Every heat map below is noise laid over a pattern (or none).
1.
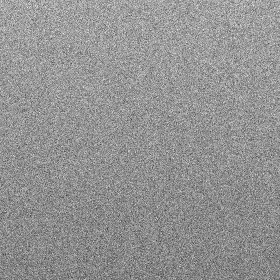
a smooth slope
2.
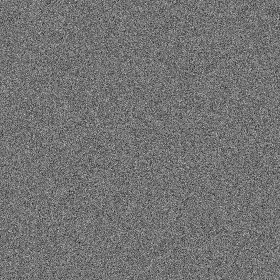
only noise
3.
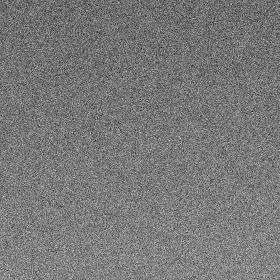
a smooth slope
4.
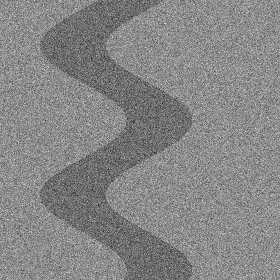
a wavy band
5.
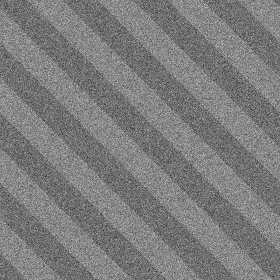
diagonal stripes
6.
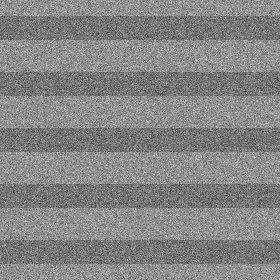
horizontal stripes
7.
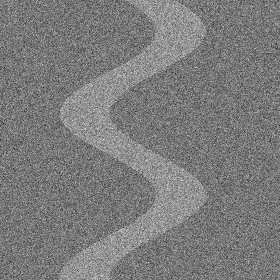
a wavy band
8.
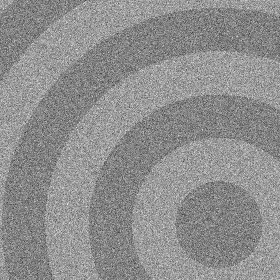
rings round one point
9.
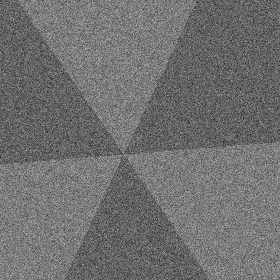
spokes from one point
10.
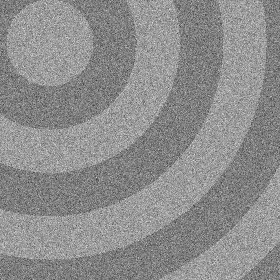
rings round one point
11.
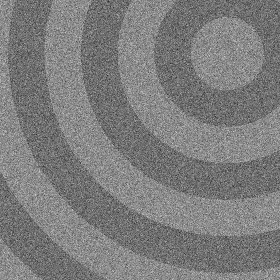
rings round one point
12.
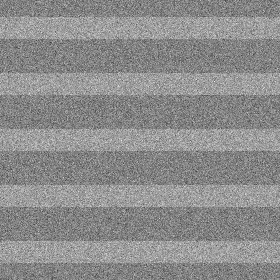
horizontal stripes
